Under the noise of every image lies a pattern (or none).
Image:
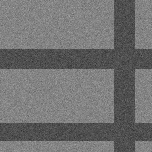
bands of rows crossing bands of columns
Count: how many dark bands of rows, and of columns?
2 and 1
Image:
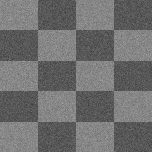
a checkerboard
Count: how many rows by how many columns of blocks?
5 by 4
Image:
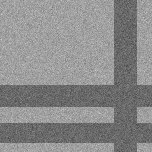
bands of rows crossing bands of columns
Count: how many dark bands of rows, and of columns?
2 and 1
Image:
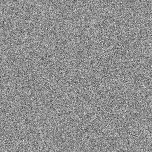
only noise
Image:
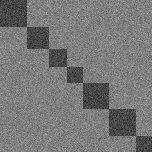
blocks along the diagonal
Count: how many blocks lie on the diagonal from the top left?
7
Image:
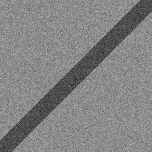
a diagonal band
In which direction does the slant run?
bottom left to top right
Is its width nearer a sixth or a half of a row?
a sixth
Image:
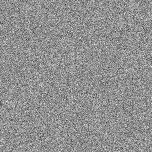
only noise
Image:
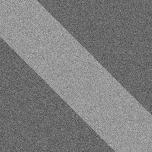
a diagonal band
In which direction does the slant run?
top left to bottom right
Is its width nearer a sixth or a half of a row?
a half
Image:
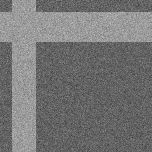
bands of rows crossing bands of columns
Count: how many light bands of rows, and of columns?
1 and 1
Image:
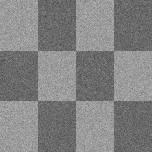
a checkerboard
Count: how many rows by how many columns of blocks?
3 by 4
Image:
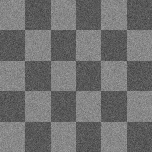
a checkerboard
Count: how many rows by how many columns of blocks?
5 by 6
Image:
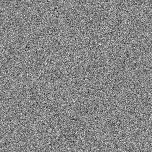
only noise
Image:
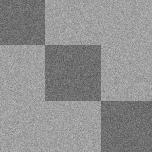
blocks along the diagonal
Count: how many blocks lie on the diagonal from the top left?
3
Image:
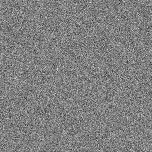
only noise
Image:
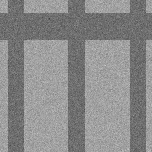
bands of rows crossing bands of columns
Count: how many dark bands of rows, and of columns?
1 and 3
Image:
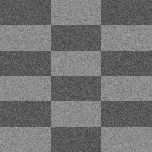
a checkerboard
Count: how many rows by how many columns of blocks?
6 by 3
